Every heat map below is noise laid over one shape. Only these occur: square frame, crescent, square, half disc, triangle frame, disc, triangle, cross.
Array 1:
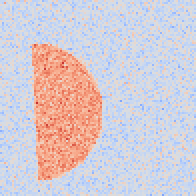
half disc
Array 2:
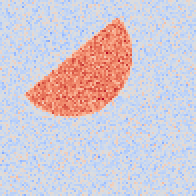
half disc
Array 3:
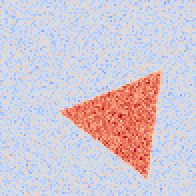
triangle
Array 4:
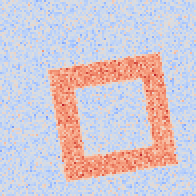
square frame
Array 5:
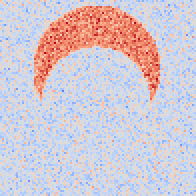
crescent
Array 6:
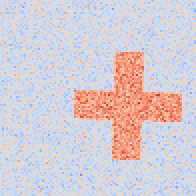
cross
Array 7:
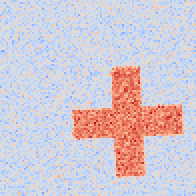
cross
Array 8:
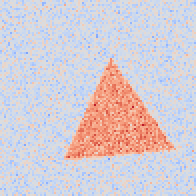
triangle
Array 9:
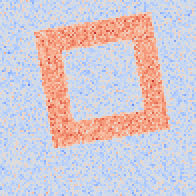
square frame
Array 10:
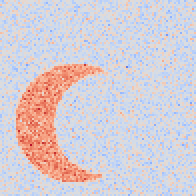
crescent
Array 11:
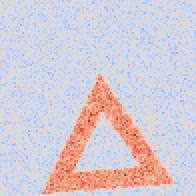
triangle frame
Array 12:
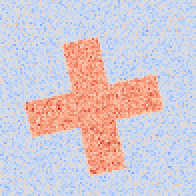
cross
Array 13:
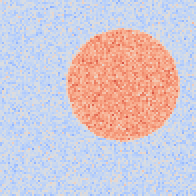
disc
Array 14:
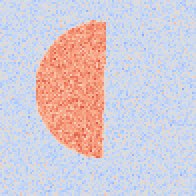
half disc
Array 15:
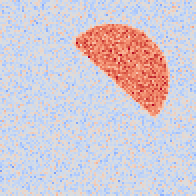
half disc
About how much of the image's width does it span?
half
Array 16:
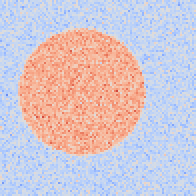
disc
